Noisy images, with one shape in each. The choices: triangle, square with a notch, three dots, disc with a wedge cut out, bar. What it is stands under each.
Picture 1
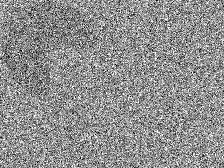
dark disc with a wedge cut out
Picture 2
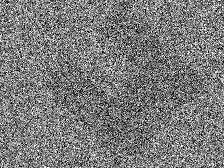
dark square with a notch
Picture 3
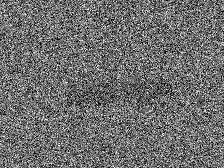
dark bar
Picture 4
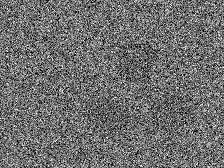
dark three dots
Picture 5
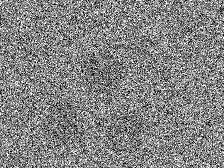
dark three dots
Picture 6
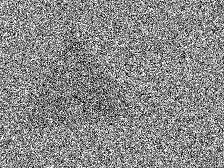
dark triangle
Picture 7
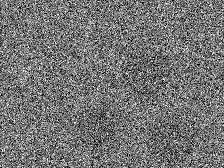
dark three dots
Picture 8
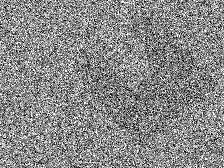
dark square with a notch
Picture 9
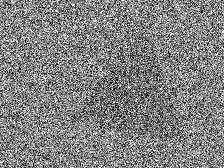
dark triangle
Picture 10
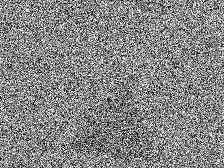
dark triangle
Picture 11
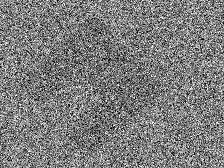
dark square with a notch
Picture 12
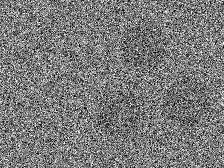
dark three dots
